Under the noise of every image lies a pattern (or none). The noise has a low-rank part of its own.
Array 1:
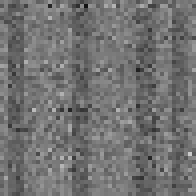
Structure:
bands of columns
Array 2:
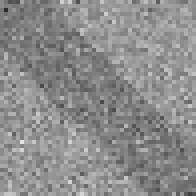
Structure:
a diagonal band
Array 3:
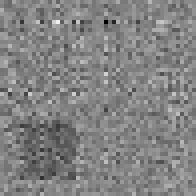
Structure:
one block
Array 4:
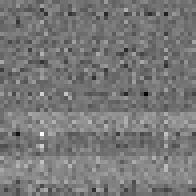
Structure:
bands of rows
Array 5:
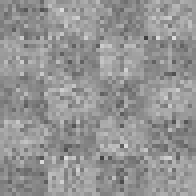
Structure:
a checkerboard
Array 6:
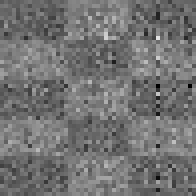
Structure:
a checkerboard
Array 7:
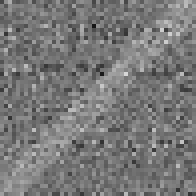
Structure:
a diagonal band
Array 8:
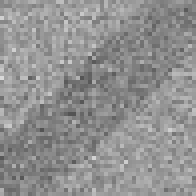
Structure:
a diagonal band
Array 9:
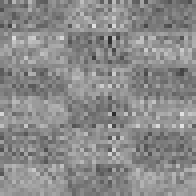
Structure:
a checkerboard
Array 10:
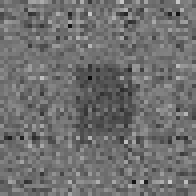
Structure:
one block
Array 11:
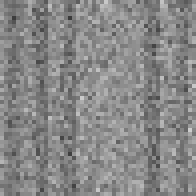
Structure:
bands of columns
